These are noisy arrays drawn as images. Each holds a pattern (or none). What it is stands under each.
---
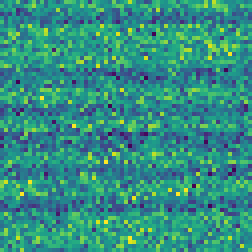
bands of rows
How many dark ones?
6
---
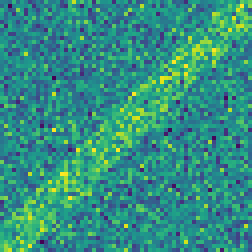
a diagonal band
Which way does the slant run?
bottom left to top right
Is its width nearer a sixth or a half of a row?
a sixth
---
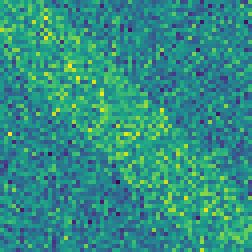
a diagonal band
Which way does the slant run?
top left to bottom right
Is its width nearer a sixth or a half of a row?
a half
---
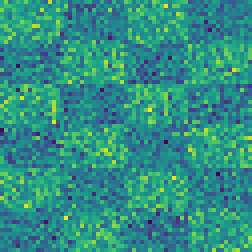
a checkerboard
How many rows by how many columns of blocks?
6 by 4
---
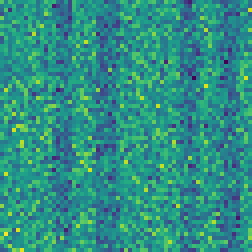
bands of columns
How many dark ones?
4
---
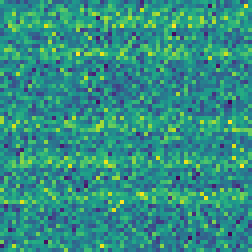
bands of rows
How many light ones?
5
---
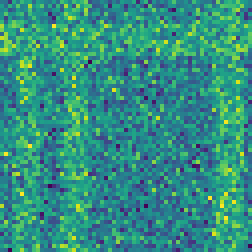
bands of rows crossing bands of columns
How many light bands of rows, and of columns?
1 and 3
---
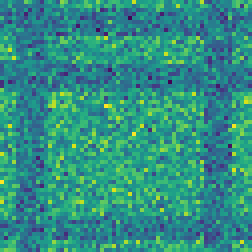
bands of rows crossing bands of columns
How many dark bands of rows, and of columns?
3 and 2
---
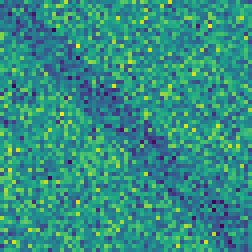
a diagonal band
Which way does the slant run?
top left to bottom right
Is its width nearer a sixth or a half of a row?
a sixth
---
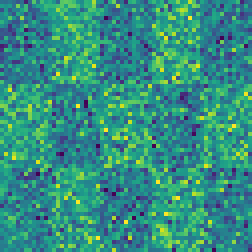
a checkerboard
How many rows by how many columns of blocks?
3 by 5
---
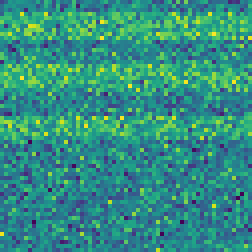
bands of rows
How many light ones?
3
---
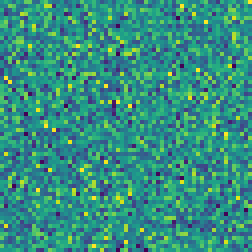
only noise
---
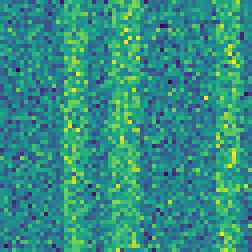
bands of columns
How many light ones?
3
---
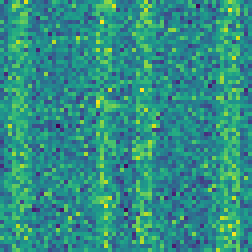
bands of columns
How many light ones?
4
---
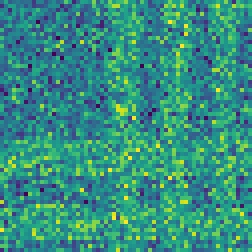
bands of rows crossing bands of columns
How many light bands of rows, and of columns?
2 and 3
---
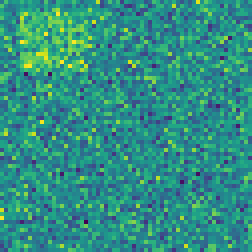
one block
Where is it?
top left
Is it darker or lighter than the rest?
lighter
